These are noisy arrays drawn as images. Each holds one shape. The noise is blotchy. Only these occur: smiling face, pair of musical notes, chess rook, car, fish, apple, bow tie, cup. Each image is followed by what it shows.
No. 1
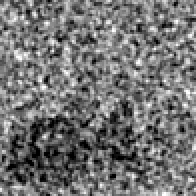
fish
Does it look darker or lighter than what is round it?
darker
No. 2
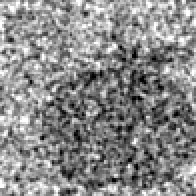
apple
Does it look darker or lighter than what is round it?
darker
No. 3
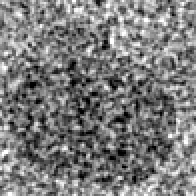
apple
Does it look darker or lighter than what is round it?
darker
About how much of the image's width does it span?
nearly all
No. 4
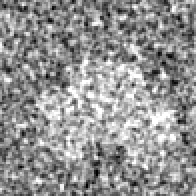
car
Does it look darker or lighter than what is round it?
lighter
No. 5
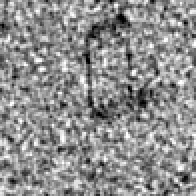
pair of musical notes
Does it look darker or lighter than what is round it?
darker
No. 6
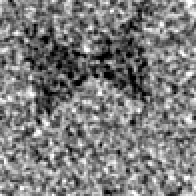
bow tie
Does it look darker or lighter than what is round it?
darker
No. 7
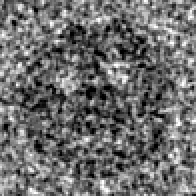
smiling face
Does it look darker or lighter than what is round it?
darker
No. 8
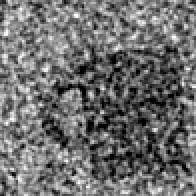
cup
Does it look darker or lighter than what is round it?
darker
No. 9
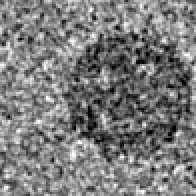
smiling face
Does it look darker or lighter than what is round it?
darker
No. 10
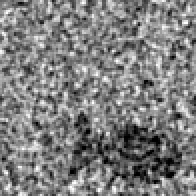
fish
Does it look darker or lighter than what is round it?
darker
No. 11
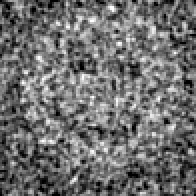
smiling face
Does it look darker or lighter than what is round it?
lighter
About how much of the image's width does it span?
nearly all
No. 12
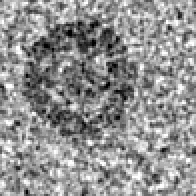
smiling face
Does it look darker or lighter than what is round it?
darker
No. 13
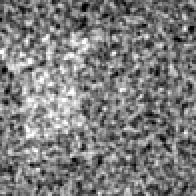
chess rook
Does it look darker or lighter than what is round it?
lighter
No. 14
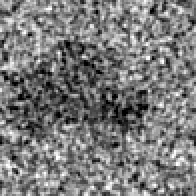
car
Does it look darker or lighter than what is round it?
darker
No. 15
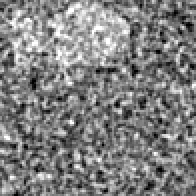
fish
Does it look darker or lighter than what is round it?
lighter
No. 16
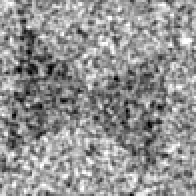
bow tie
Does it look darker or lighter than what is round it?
darker
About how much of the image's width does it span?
nearly all
